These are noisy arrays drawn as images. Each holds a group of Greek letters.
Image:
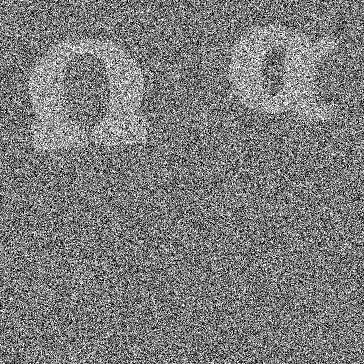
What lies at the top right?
alpha
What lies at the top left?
omega
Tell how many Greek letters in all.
2
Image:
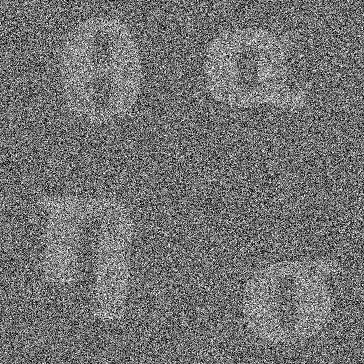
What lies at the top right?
alpha
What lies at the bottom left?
eta
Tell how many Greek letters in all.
4
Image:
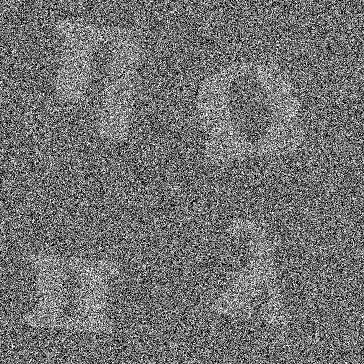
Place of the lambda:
bottom right
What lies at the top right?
omega
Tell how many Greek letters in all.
4
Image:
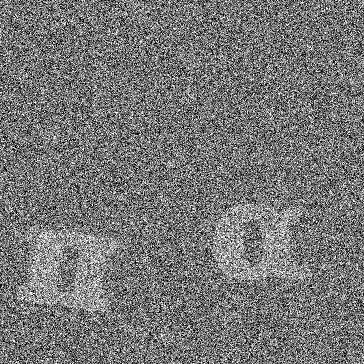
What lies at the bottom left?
pi
